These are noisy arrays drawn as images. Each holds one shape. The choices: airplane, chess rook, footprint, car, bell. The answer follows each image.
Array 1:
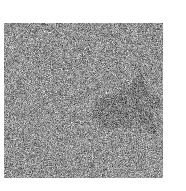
bell
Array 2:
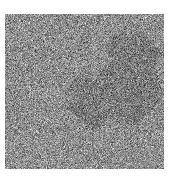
car
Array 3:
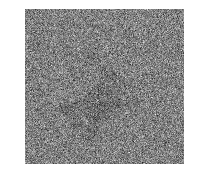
chess rook
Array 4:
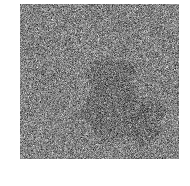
car
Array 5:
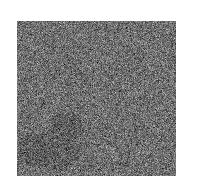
car
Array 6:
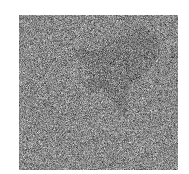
bell
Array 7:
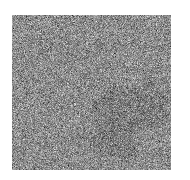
car
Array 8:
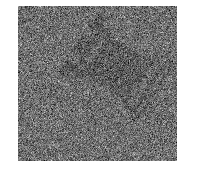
chess rook
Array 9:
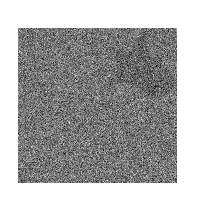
bell
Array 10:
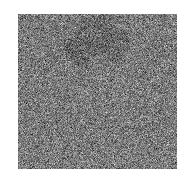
car
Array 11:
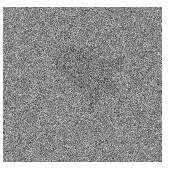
bell
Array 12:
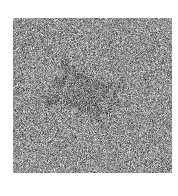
chess rook
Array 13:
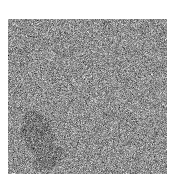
footprint
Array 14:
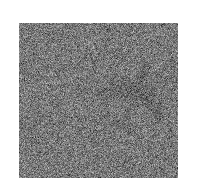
airplane
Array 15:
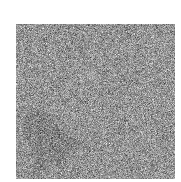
bell
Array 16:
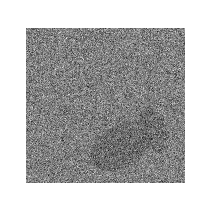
footprint
